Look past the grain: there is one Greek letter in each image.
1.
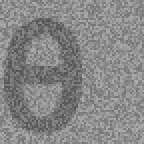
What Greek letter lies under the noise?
theta
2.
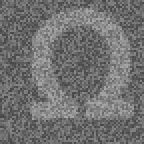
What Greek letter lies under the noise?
omega
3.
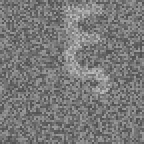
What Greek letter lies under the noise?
xi
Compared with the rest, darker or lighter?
lighter
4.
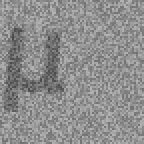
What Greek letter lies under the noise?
mu
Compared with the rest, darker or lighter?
darker
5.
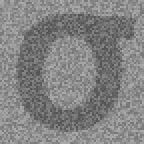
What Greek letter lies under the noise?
sigma
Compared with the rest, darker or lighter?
darker
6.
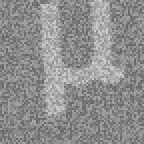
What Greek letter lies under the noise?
mu
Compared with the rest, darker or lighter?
lighter
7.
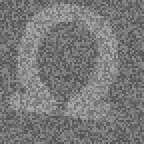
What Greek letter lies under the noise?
omega
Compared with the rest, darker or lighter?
lighter
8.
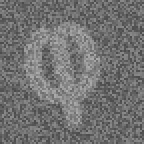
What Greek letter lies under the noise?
phi
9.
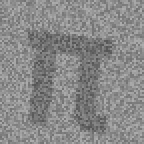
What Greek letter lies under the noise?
pi
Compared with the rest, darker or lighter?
darker
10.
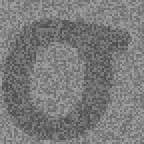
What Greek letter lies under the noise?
sigma
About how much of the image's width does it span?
nearly all
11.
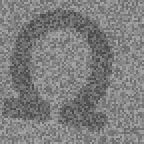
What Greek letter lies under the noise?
omega
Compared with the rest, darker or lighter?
darker
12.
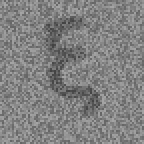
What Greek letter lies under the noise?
xi
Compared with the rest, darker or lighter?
darker
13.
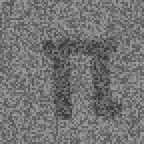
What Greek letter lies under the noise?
pi
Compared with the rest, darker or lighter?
darker
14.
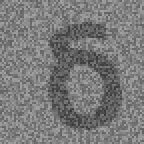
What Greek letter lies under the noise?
delta
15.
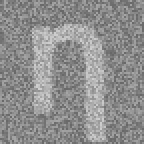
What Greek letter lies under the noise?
eta
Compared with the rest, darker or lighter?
lighter
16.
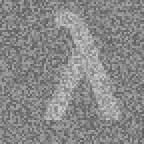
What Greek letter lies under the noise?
lambda
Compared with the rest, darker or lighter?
lighter
